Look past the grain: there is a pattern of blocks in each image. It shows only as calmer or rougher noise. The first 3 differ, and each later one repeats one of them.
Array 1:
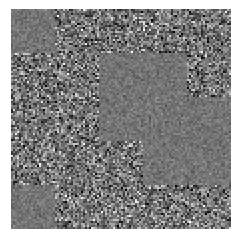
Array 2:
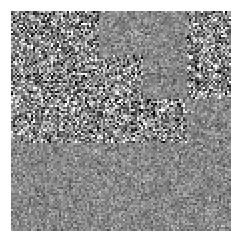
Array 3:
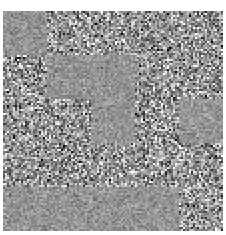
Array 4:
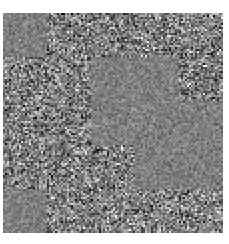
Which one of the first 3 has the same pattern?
1
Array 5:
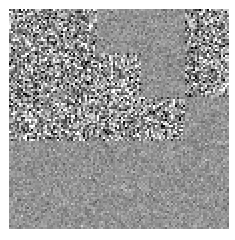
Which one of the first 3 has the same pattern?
2
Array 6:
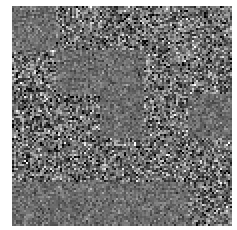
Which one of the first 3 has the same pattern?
3
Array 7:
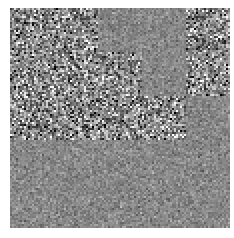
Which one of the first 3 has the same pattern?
2
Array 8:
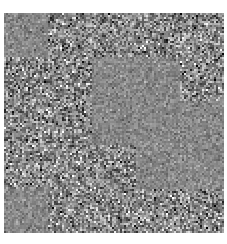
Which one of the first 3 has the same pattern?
1
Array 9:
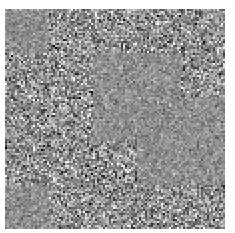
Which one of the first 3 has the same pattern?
1
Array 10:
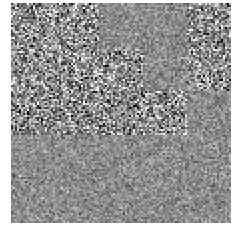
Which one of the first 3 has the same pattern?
2
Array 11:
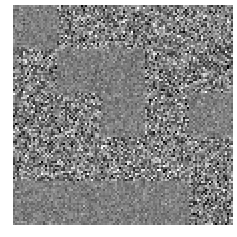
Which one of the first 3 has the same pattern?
3
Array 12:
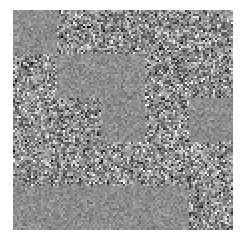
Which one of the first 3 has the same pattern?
3
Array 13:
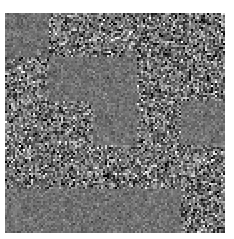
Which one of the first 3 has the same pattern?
3
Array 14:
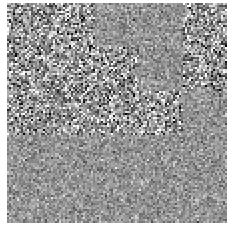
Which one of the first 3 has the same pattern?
2
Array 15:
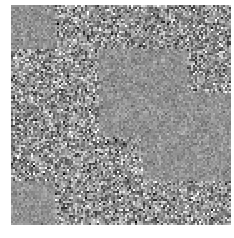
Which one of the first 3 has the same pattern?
1
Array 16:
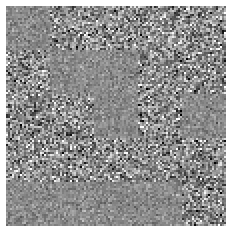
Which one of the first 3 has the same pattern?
3
